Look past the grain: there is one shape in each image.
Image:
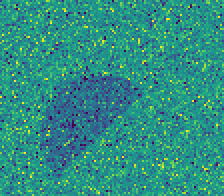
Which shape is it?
half disc
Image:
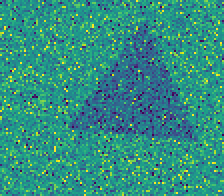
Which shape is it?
triangle
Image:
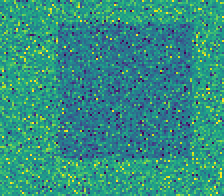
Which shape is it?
square
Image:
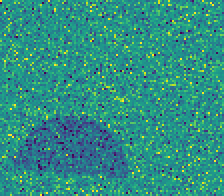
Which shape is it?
half disc
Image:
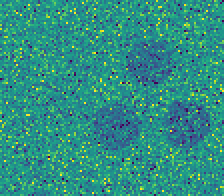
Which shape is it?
three dots
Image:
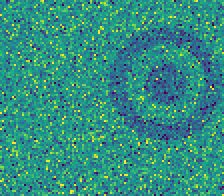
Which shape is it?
bullseye
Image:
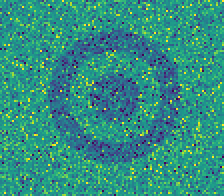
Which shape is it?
bullseye
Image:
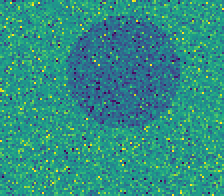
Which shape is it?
disc
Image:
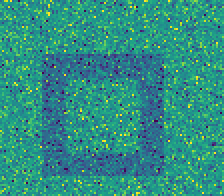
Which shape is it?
square frame
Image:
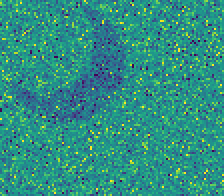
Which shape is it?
crescent
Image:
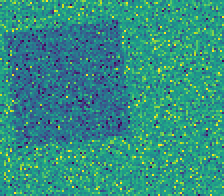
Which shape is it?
square
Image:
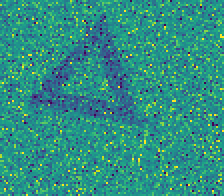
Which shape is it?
triangle frame
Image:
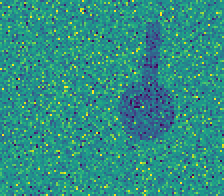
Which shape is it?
lollipop
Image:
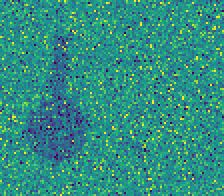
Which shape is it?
lollipop
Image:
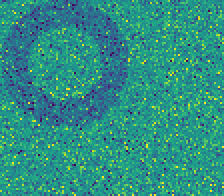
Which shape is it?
ring
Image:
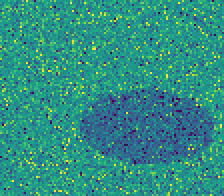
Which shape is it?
ellipse
